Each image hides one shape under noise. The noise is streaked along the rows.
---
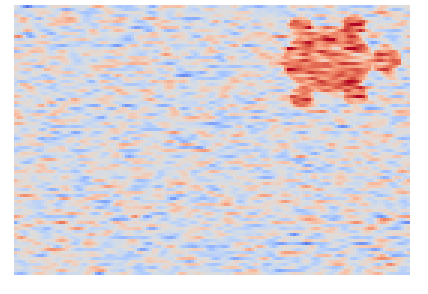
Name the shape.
turtle
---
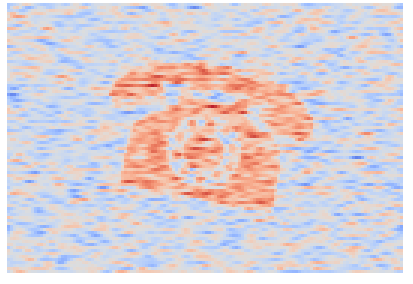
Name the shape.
telephone
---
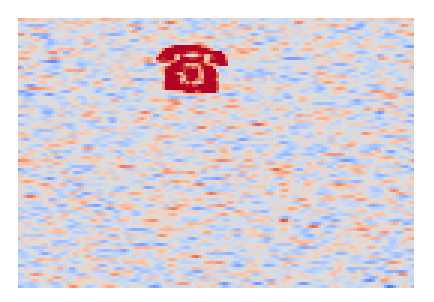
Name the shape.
telephone
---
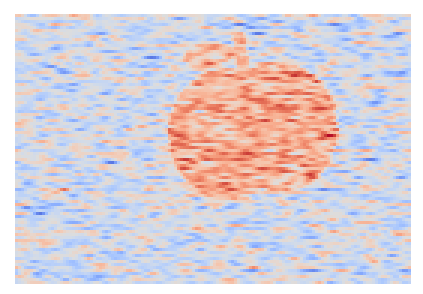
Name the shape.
apple
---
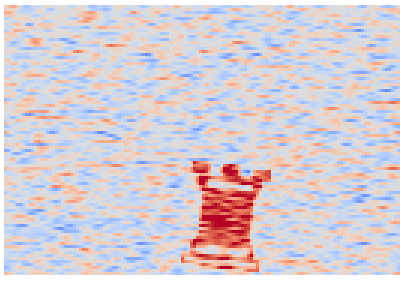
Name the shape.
chess rook
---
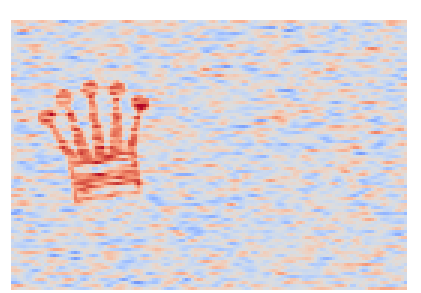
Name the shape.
chess queen
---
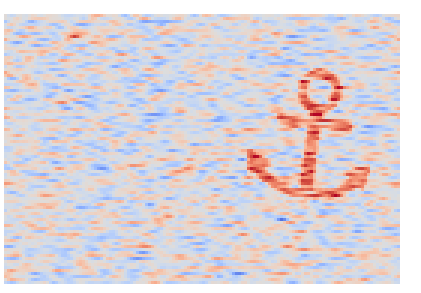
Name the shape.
anchor
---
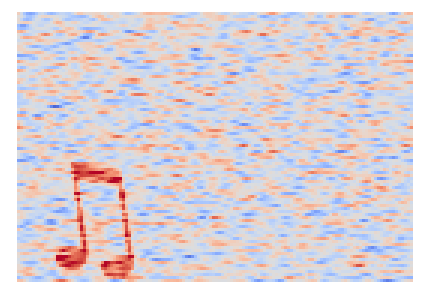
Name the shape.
pair of musical notes
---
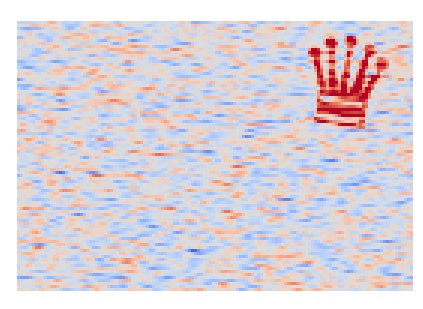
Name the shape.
chess queen
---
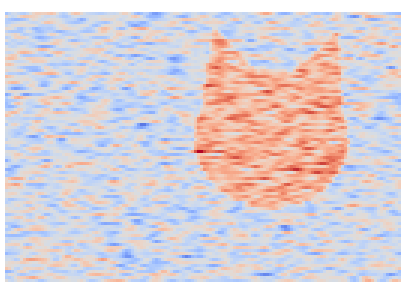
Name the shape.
cat's head
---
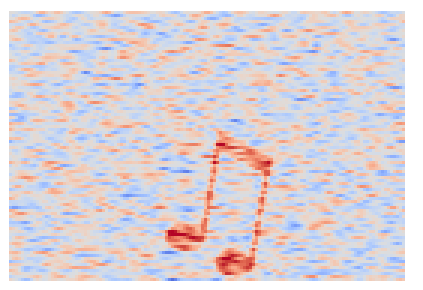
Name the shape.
pair of musical notes
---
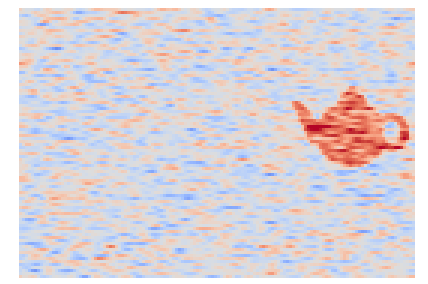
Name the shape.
teapot
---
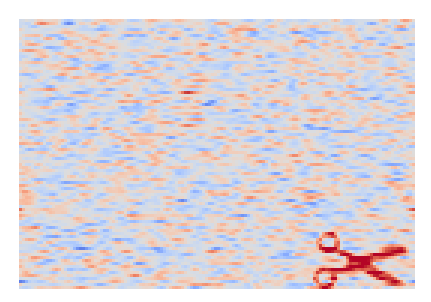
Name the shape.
pair of scissors
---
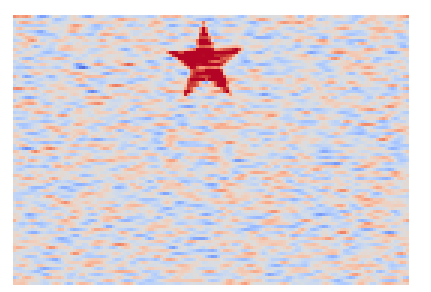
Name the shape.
star
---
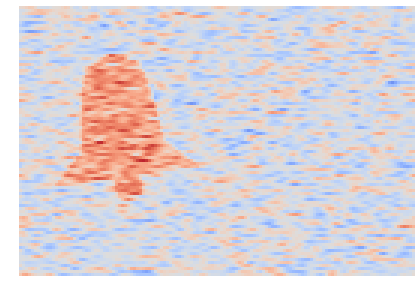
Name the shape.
bell
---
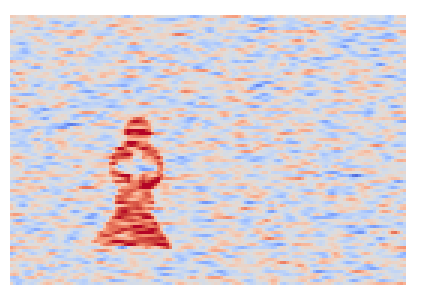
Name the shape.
chess bishop
